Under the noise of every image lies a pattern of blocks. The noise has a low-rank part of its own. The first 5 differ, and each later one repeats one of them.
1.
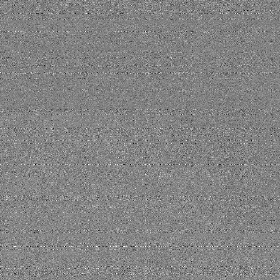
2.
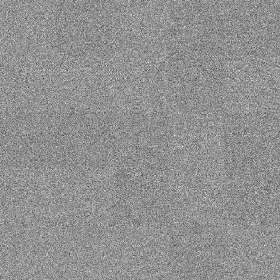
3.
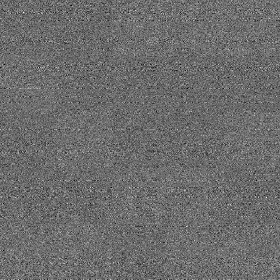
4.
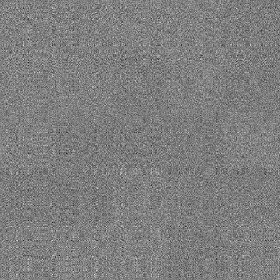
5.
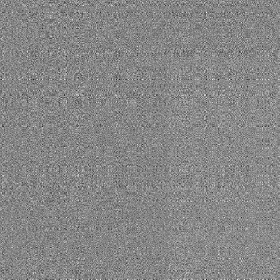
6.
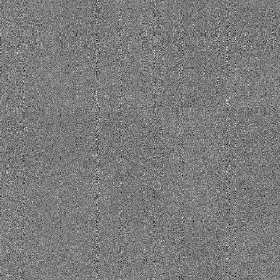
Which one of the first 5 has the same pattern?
2
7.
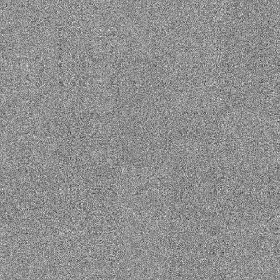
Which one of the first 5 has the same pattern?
4
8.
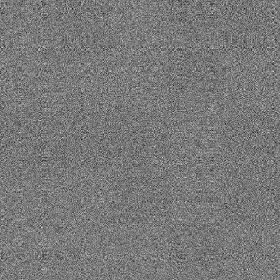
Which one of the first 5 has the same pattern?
2
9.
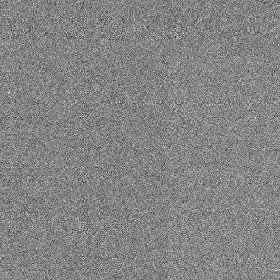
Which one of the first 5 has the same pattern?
5
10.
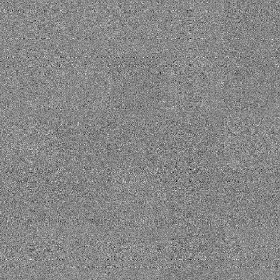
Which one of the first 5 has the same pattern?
4
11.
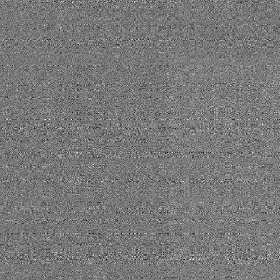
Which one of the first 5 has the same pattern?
5
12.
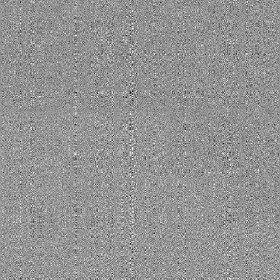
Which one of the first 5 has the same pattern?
1
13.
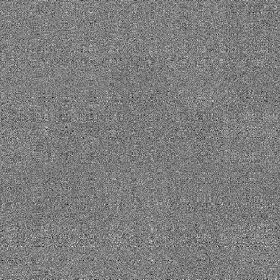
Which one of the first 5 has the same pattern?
4
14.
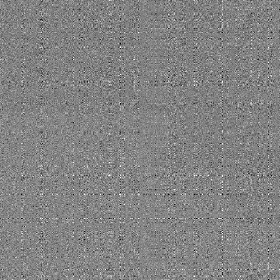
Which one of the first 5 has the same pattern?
1
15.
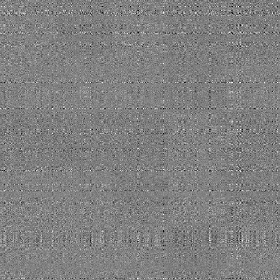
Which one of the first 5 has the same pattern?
2
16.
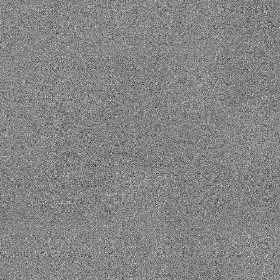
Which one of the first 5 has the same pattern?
4
